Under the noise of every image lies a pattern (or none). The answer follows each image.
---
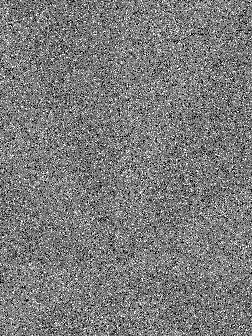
spokes from one point
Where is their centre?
bottom middle
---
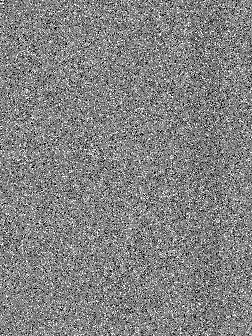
one vertical stripe
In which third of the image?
right
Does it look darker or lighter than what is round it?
darker
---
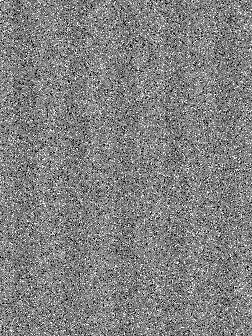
vertical stripes
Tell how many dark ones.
5
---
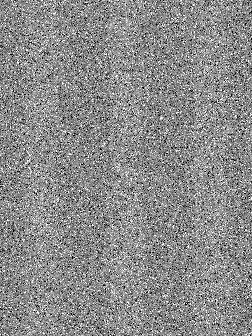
vertical stripes
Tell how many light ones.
3
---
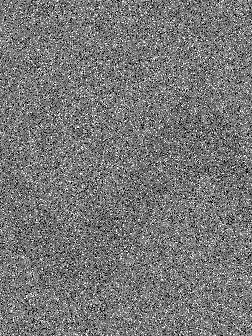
a wavy band
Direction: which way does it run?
left to right
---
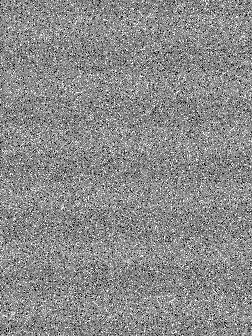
horizontal stripes
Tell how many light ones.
6
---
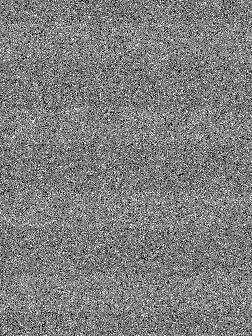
horizontal stripes
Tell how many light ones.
4
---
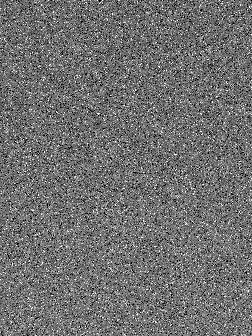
a smooth slope
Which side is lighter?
bottom
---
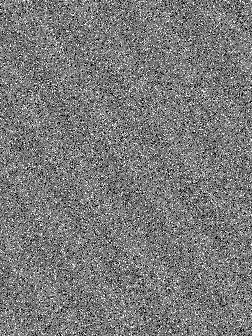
diagonal stripes
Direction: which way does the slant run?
top left to bottom right
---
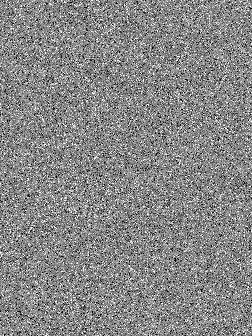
only noise
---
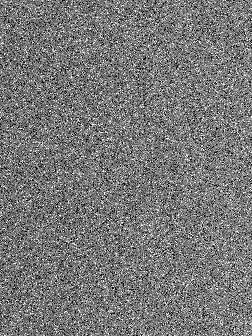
a smooth slope
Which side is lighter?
right
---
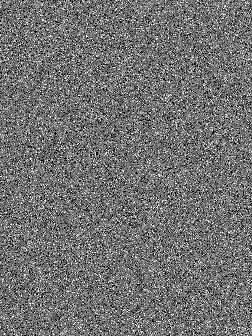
only noise
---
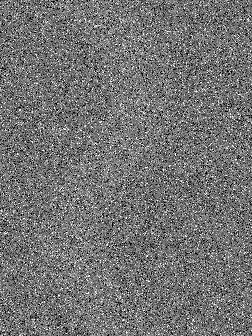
a wavy band
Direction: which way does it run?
top to bottom
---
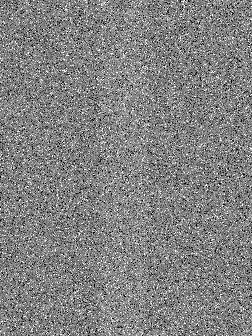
one vertical stripe
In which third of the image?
middle
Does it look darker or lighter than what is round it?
lighter
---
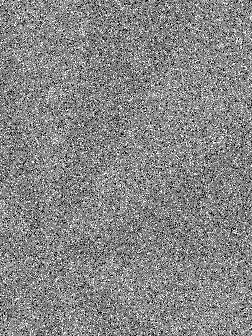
spokes from one point
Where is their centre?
bottom left
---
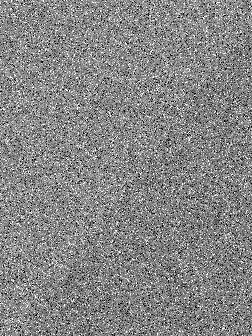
a sharp edge
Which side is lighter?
top left
